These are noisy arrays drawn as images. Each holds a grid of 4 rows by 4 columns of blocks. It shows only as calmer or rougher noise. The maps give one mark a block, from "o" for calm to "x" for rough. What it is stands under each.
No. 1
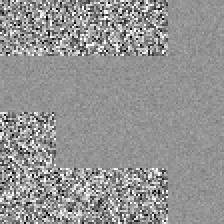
x x x o
o o o o
x o o o
x x x o
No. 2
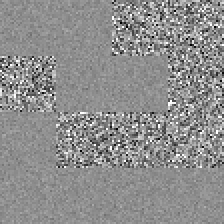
o o x x
x o o x
o x x x
o o o o
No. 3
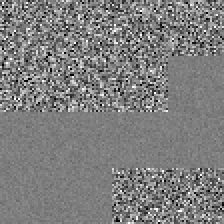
x x x x
x x x o
o o o o
o o x x
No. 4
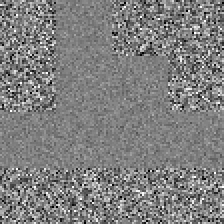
x o x x
x o o x
o o o o
x x x x
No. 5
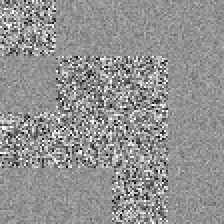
x o o o
o x x o
x x x o
o o x o
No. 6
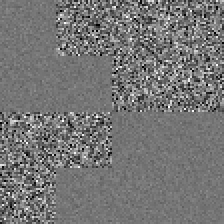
o x x x
o o x x
x x o o
x o o o
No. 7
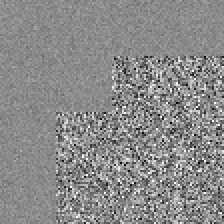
o o o o
o o x x
o x x x
o x x x
